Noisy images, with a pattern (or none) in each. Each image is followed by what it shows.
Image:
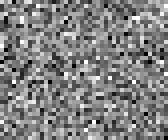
only noise
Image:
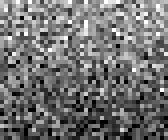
a smooth slope
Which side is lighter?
top
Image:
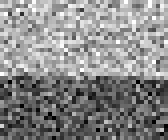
a sharp edge
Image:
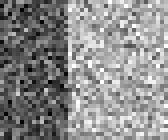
a sharp edge
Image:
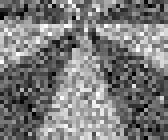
spokes from one point
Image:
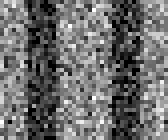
vertical stripes
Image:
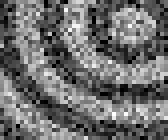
rings round one point
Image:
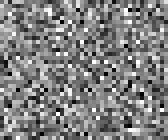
only noise
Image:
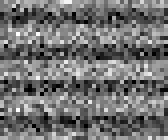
horizontal stripes
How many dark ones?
4
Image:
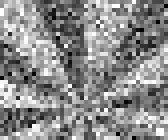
spokes from one point
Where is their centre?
bottom middle
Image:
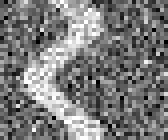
a wavy band
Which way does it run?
top to bottom
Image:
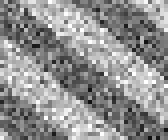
diagonal stripes
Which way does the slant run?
top left to bottom right
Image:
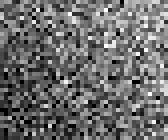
a smooth slope
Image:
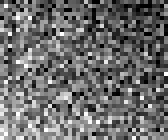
a smooth slope
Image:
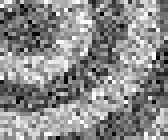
rings round one point
